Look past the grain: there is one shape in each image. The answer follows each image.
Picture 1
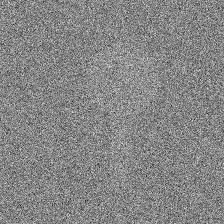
light lollipop
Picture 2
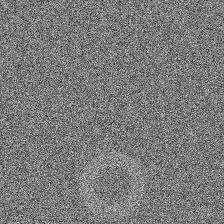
light ring, bottom middle
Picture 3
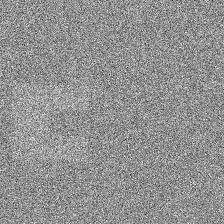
light square with a notch, middle left
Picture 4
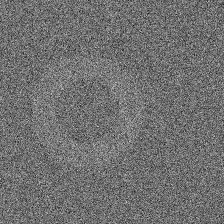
light ring
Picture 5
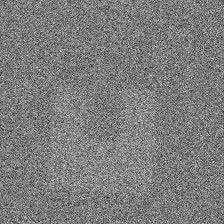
light square with a notch
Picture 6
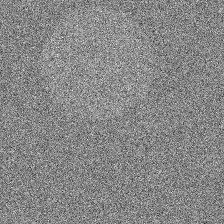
light disc
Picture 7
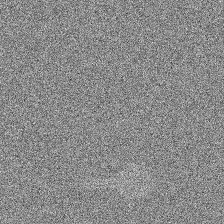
light lollipop, bottom middle
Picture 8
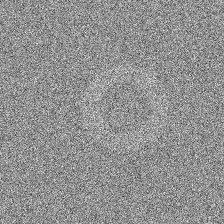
light ring, centre
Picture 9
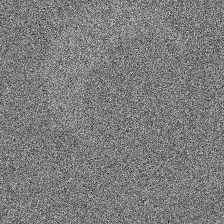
light crescent
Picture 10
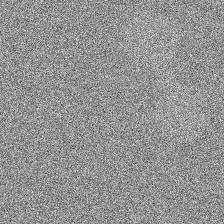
light dumbbell
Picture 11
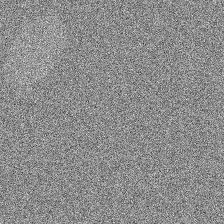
light ellipse, top left
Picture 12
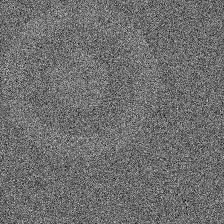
light bullseye
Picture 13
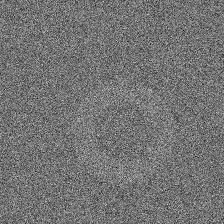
light ring
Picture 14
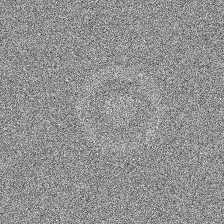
light bullseye, centre
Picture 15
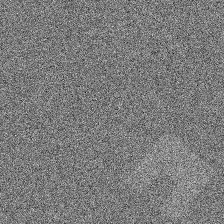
light square with a notch, bottom right
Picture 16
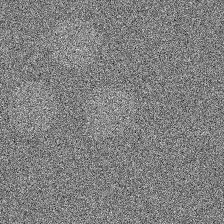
light three dots
